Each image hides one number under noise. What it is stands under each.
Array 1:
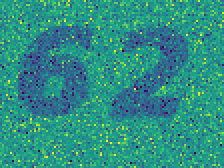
62
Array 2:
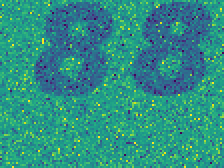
88
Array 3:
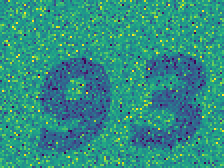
93
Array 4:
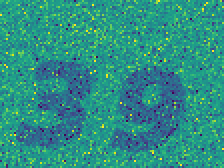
39
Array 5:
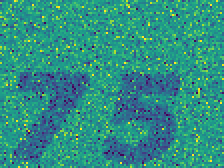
75
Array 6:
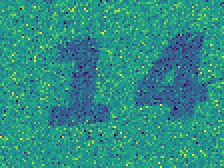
14
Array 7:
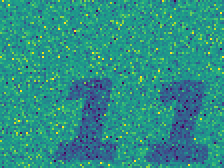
11
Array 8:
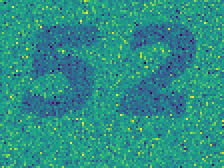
52
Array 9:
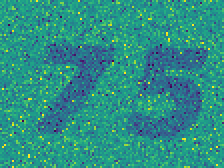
75
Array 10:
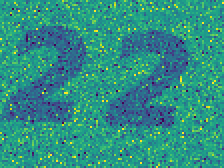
22
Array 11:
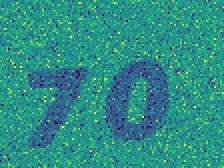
70
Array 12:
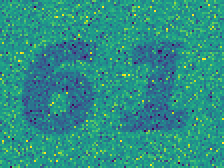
61
